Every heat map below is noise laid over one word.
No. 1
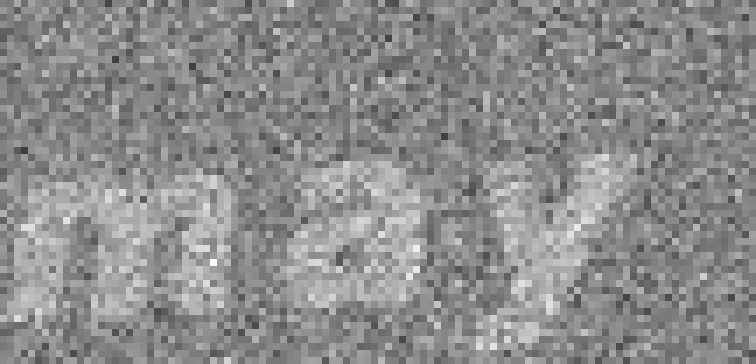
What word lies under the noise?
may
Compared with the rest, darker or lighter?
lighter
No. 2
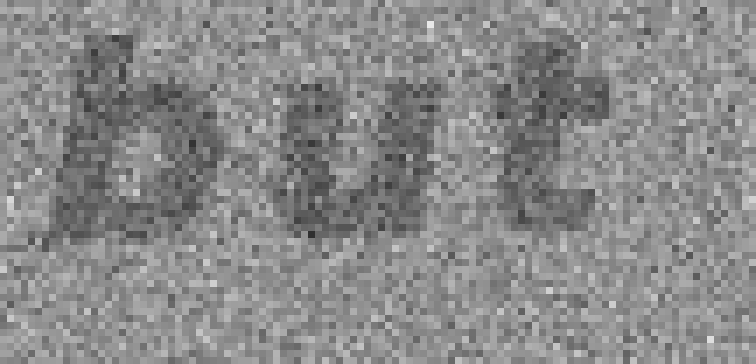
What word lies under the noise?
but
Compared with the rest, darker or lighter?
darker
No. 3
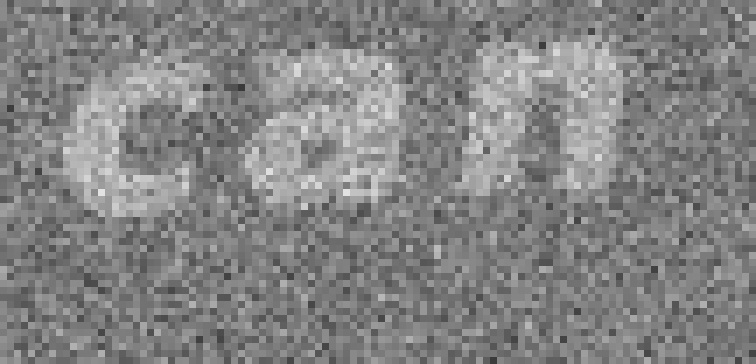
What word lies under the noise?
can
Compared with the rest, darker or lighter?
lighter
